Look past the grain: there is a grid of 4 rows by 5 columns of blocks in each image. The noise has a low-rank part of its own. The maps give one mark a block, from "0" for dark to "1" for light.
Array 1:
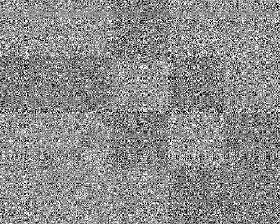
1 1 0 1 1
0 0 1 0 1
1 1 0 1 0
1 1 1 0 0
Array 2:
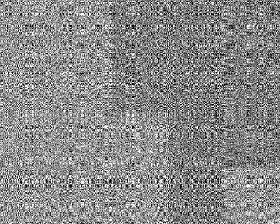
1 1 0 0 0
1 1 0 0 0
1 1 1 0 0
1 1 1 0 1
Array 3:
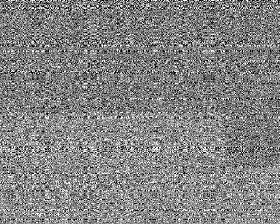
0 0 0 0 0
0 0 0 0 0
1 1 1 1 0
1 1 1 1 1
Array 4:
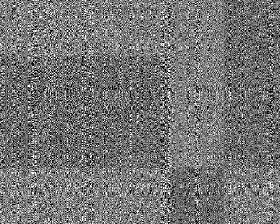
1 1 1 1 0
0 0 0 1 0
0 0 0 1 0
1 1 1 0 1
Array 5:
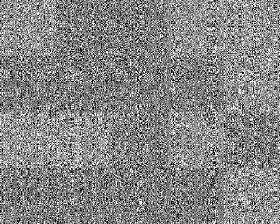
1 0 0 1 1
0 0 0 0 1
1 1 0 1 0
0 0 0 0 1
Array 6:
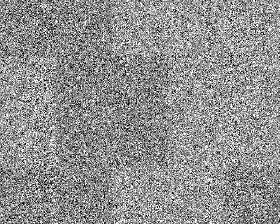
0 0 1 1 1
1 0 0 1 1
1 0 0 1 1
0 0 1 1 0
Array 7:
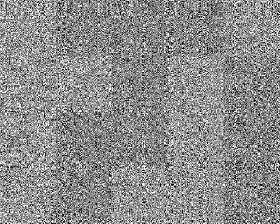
1 0 0 0 1
1 1 0 1 0
1 0 0 1 0
1 0 1 1 0
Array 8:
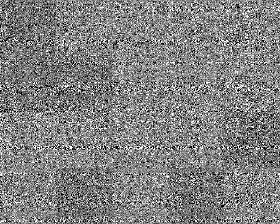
0 1 1 1 1
0 0 1 1 1
1 1 1 1 0
1 0 1 0 1
